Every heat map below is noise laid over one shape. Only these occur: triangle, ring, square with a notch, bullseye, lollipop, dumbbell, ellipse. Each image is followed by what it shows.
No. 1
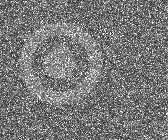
bullseye
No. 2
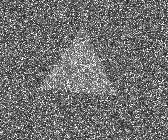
triangle
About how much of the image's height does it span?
half
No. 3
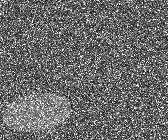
ellipse
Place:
bottom left
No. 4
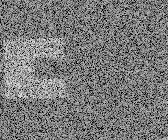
square with a notch
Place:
middle left
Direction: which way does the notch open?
right
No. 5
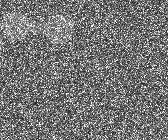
dumbbell
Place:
top left
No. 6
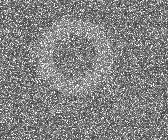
ring
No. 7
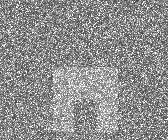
square with a notch
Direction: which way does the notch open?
down
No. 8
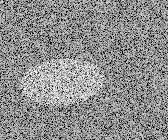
ellipse
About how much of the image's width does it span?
half
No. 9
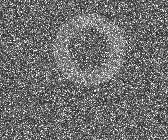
ring
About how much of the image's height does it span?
half
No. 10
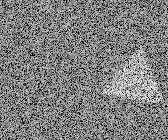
triangle
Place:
middle right
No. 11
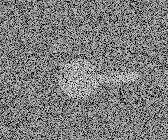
lollipop
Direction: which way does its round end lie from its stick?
left
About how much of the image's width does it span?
half
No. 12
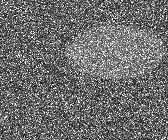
ellipse
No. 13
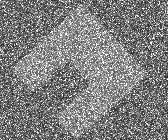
square with a notch
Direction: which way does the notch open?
down and left
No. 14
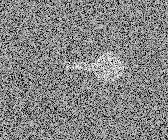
lollipop
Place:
centre
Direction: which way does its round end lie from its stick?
right
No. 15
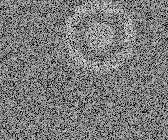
bullseye
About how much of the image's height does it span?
half
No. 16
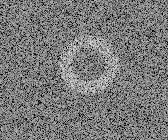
ring
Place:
centre
